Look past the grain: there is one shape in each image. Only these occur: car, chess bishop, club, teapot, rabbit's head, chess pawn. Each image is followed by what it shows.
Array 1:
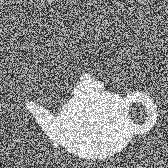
teapot
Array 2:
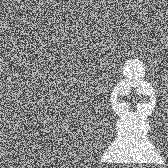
chess bishop
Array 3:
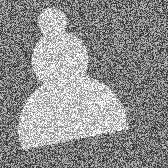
chess pawn
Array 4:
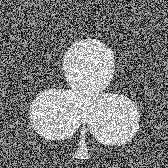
club
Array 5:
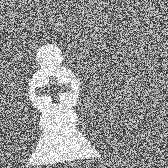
chess bishop
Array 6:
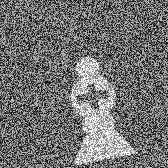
chess bishop
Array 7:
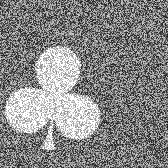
club
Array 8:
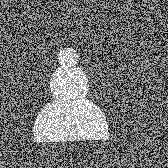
chess pawn
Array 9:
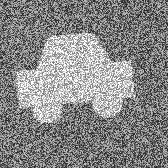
car
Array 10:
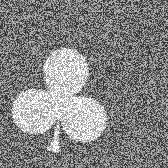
club
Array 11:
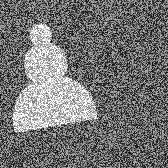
chess pawn
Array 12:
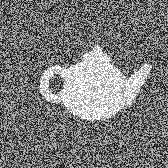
teapot
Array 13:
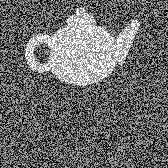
teapot
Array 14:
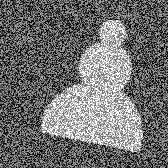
chess pawn
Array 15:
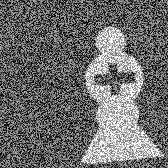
chess bishop
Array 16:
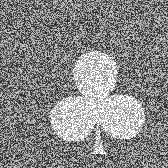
club
